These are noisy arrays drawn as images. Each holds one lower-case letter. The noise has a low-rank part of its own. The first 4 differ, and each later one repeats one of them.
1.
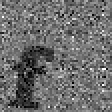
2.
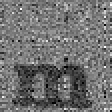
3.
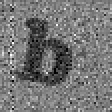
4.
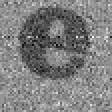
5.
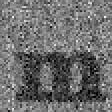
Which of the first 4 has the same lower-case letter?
2
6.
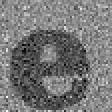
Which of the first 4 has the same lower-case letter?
4
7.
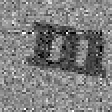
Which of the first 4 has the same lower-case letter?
2
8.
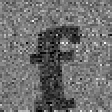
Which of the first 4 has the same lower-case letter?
1
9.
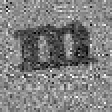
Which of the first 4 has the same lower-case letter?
2
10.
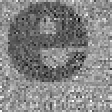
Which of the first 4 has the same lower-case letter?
4
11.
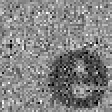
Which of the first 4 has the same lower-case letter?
4
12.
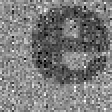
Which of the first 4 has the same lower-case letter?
4
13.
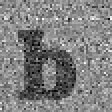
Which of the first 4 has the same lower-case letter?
3
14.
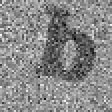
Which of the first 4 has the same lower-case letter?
3
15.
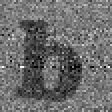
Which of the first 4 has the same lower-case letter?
3
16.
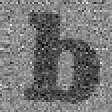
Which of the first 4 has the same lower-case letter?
3
